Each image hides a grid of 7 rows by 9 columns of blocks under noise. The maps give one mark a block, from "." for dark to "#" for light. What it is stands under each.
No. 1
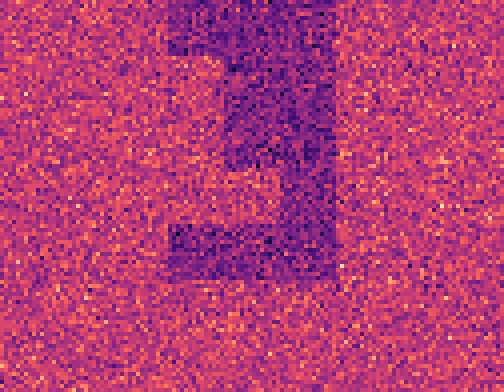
###...###
####..###
####..###
#####.###
###...###
#########
#########
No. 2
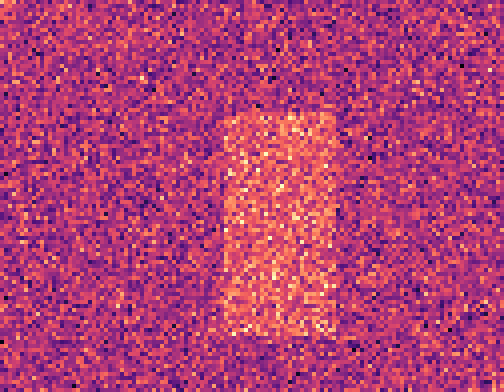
.........
.........
....##...
....##...
....##...
....##...
.........
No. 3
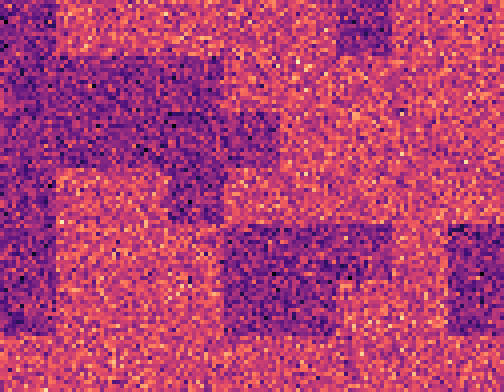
.#####.##
....#####
.....####
.##.#####
.###...#.
.###..##.
#########
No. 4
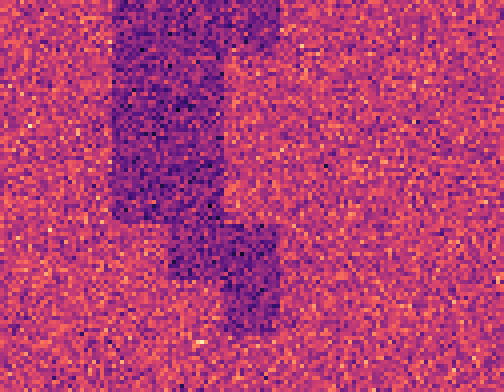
##...####
##..#####
##..#####
##..#####
###..####
####.####
#########
